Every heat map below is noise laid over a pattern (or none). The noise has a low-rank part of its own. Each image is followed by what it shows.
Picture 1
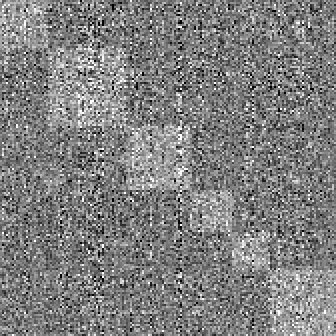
blocks along the diagonal
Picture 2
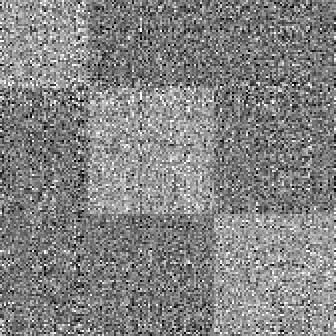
blocks along the diagonal
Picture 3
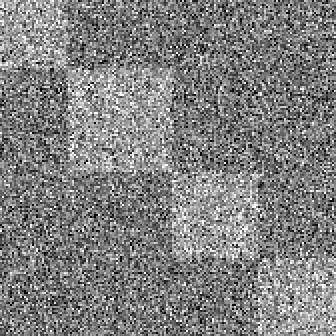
blocks along the diagonal
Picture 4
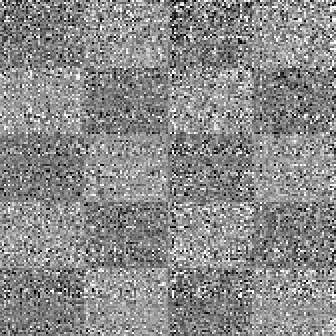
a checkerboard
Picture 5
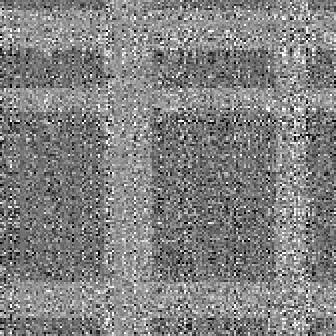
bands of rows crossing bands of columns
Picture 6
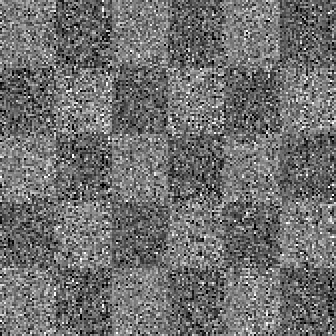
a checkerboard
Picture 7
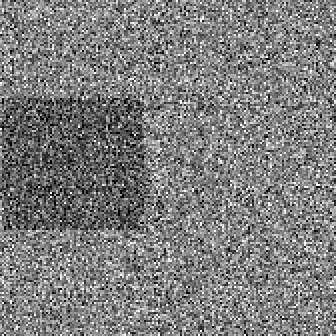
one block
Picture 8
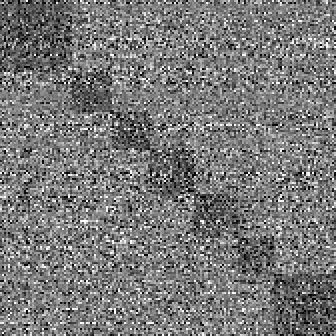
blocks along the diagonal
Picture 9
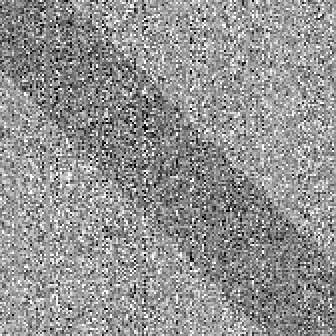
a diagonal band
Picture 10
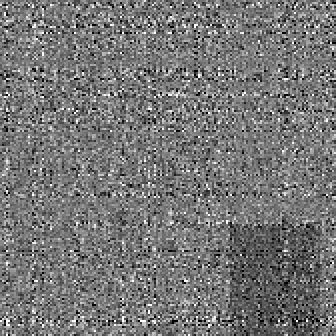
one block
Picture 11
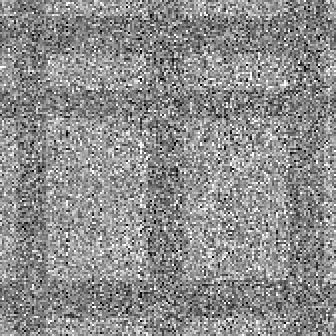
bands of rows crossing bands of columns
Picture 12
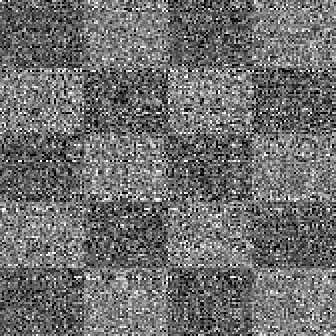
a checkerboard
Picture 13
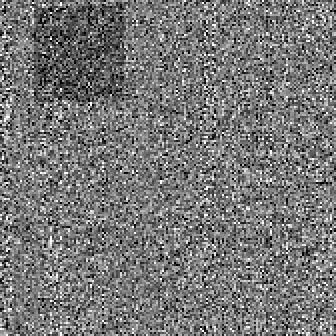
one block
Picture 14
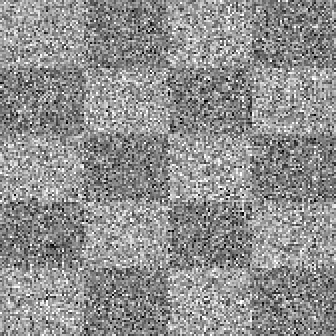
a checkerboard
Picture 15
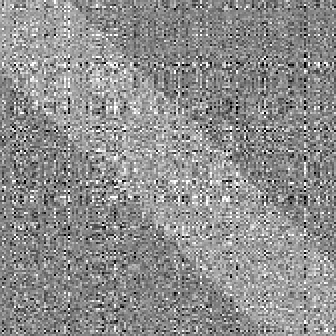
a diagonal band
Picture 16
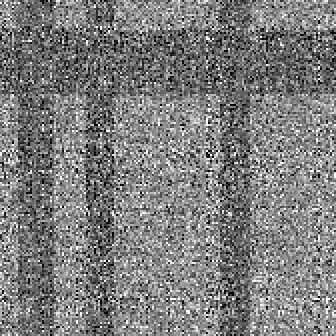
bands of rows crossing bands of columns
